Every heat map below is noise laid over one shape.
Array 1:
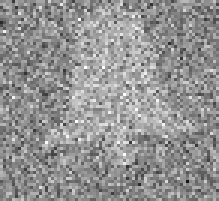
light bell
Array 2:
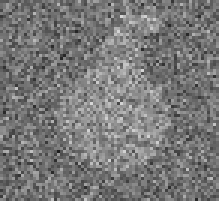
light pear
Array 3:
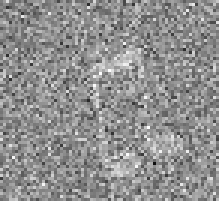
light pair of musical notes
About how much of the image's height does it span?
two thirds
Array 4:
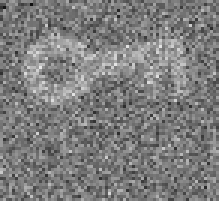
light key
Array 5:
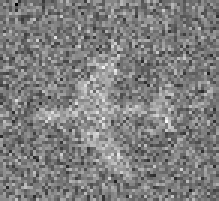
light airplane
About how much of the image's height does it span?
two thirds
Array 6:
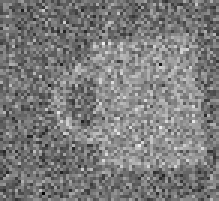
light cup
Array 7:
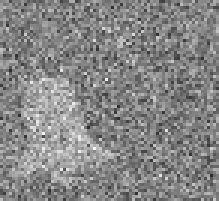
light bell
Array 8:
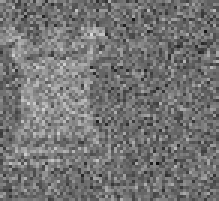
light chess rook
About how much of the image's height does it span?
two thirds
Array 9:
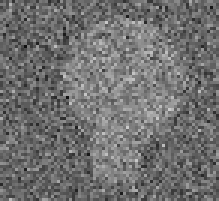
light light bulb
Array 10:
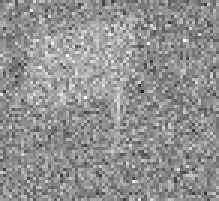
light flag
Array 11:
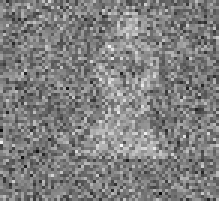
light chess bishop
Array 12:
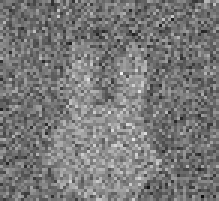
light rabbit's head
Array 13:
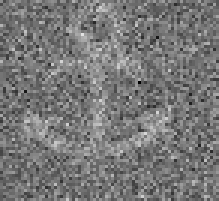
light anchor
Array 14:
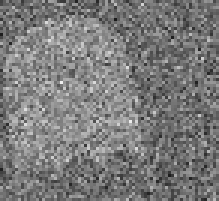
light ghost
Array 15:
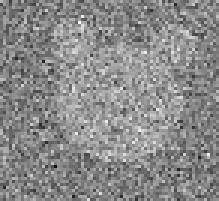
light bear's head
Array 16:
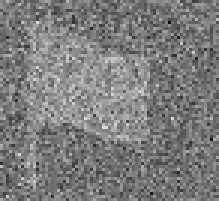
light flag
